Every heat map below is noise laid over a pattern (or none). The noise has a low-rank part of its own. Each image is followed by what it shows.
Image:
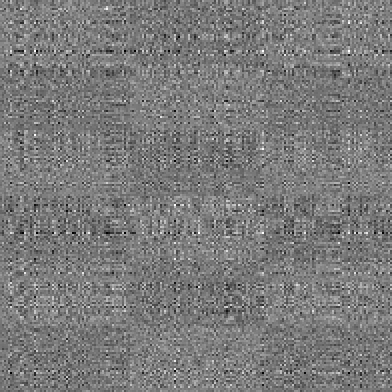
a checkerboard
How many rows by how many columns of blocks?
6 by 3
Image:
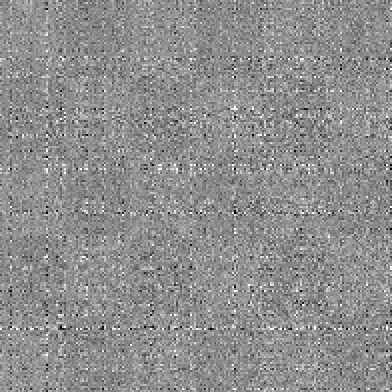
a checkerboard
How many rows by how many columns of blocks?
5 by 6
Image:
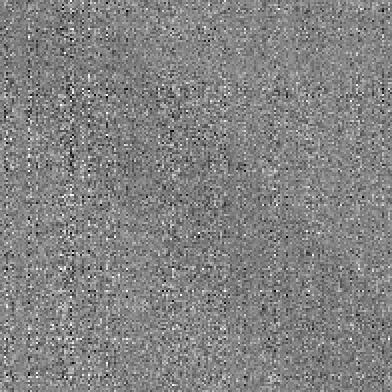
a diagonal band
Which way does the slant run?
top left to bottom right
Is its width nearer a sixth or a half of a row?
a half
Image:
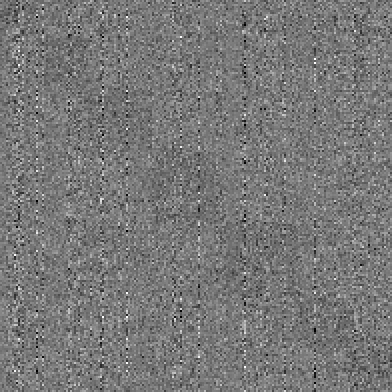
blocks along the diagonal
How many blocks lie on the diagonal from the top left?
7
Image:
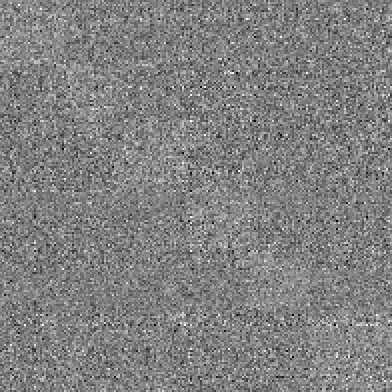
blocks along the diagonal
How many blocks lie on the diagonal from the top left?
6
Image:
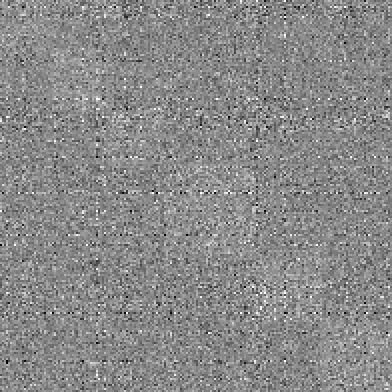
blocks along the diagonal
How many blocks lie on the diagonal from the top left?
6
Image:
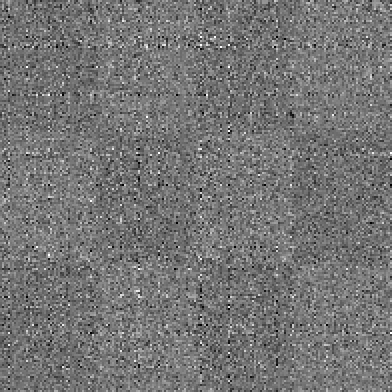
a checkerboard
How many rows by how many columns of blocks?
3 by 4
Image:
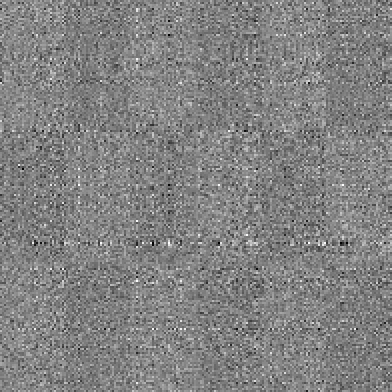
a checkerboard
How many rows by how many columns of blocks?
3 by 6
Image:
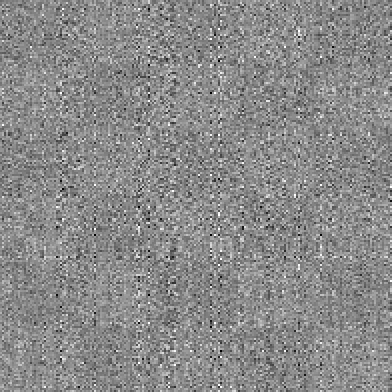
a checkerboard
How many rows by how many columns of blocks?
6 by 5
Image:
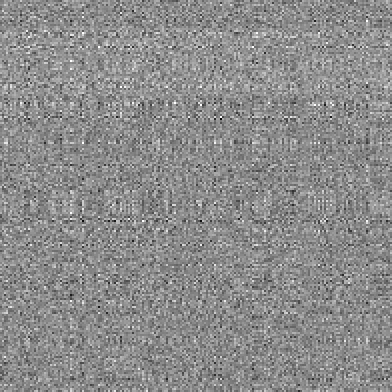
one band of rows
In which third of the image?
top
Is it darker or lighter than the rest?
lighter
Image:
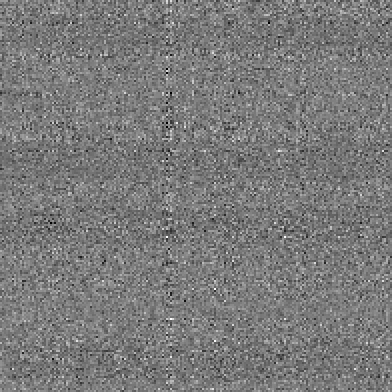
bands of rows
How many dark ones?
4
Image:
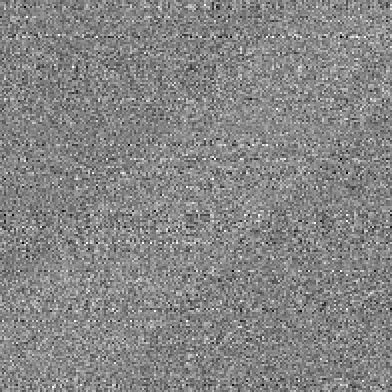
a diagonal band
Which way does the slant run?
bottom left to top right
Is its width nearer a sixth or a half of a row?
a half
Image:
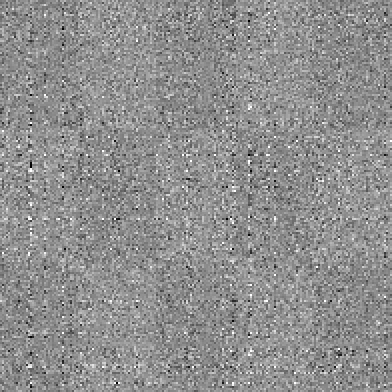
a checkerboard
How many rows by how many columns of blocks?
3 by 5
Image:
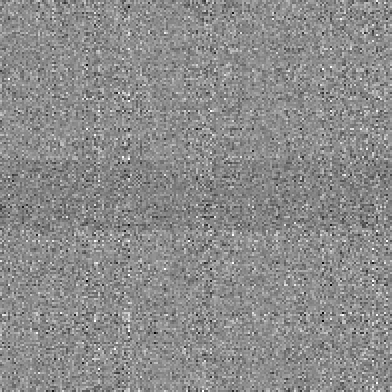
one band of rows
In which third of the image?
middle
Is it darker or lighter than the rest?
darker
